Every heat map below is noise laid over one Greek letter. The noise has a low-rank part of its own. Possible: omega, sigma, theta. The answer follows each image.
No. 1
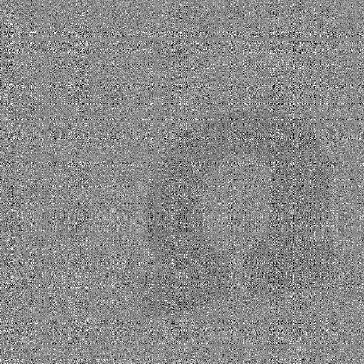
omega
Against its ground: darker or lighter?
darker
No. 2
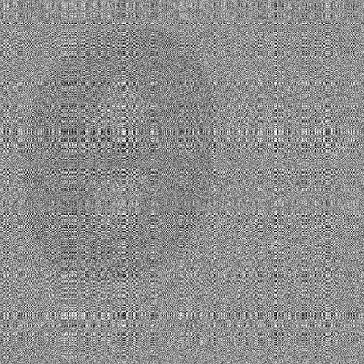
theta
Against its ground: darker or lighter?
darker
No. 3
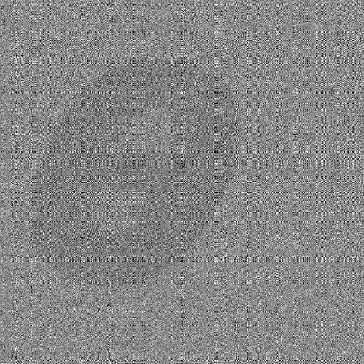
theta
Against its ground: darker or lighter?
darker
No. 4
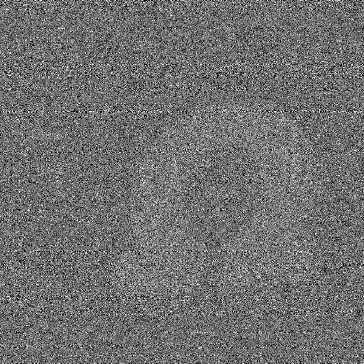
omega
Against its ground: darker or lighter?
lighter
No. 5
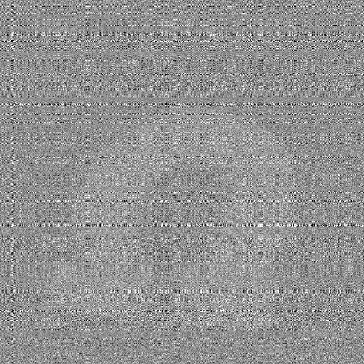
omega
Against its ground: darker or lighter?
lighter
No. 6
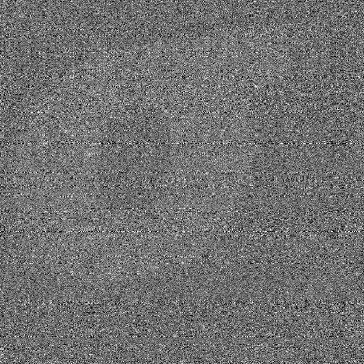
sigma
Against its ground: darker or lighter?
lighter
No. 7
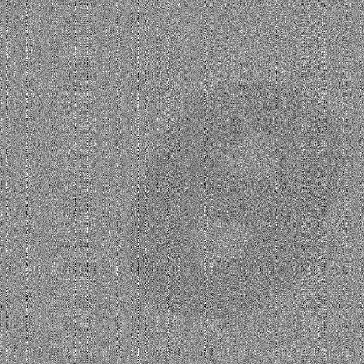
theta
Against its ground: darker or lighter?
darker
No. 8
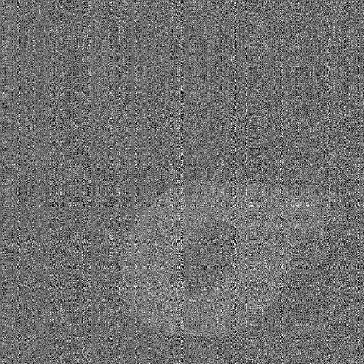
sigma
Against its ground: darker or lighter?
lighter
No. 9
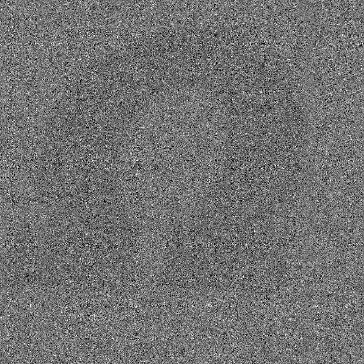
omega
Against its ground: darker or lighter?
darker
